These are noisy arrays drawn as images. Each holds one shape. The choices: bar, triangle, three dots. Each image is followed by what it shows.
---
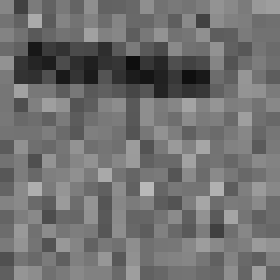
bar
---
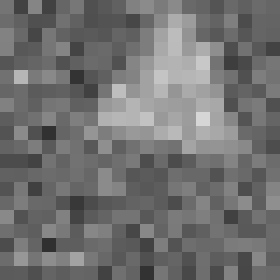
triangle
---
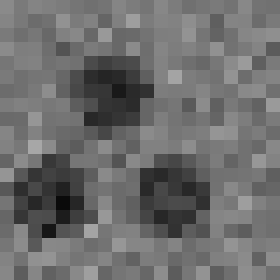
three dots
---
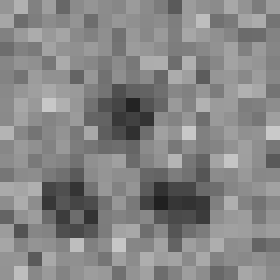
three dots
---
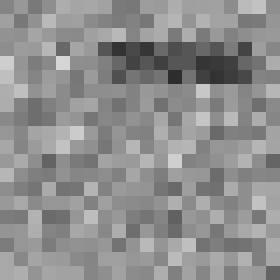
bar
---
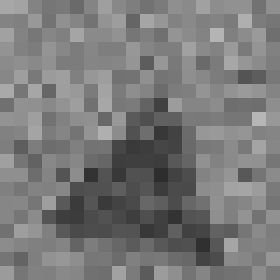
triangle
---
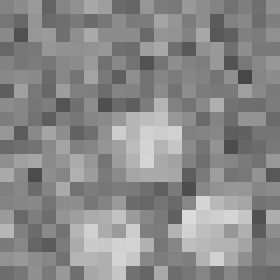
three dots
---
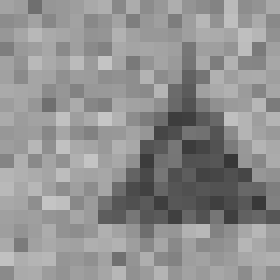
triangle
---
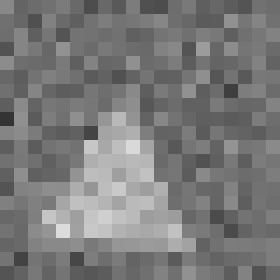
triangle
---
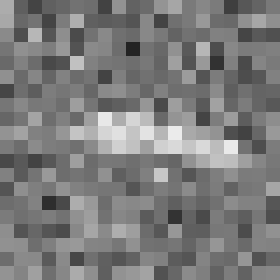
bar
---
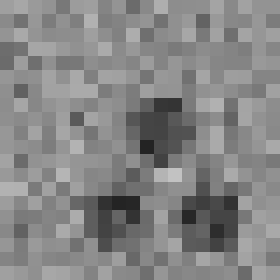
three dots
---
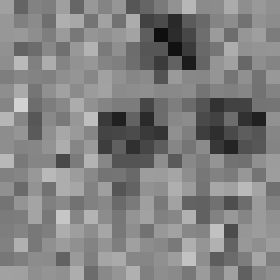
three dots
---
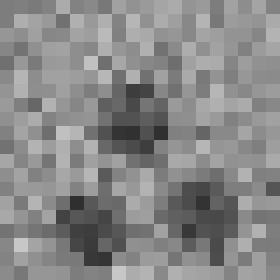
three dots
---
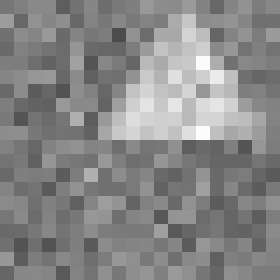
triangle
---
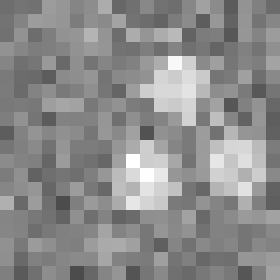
three dots
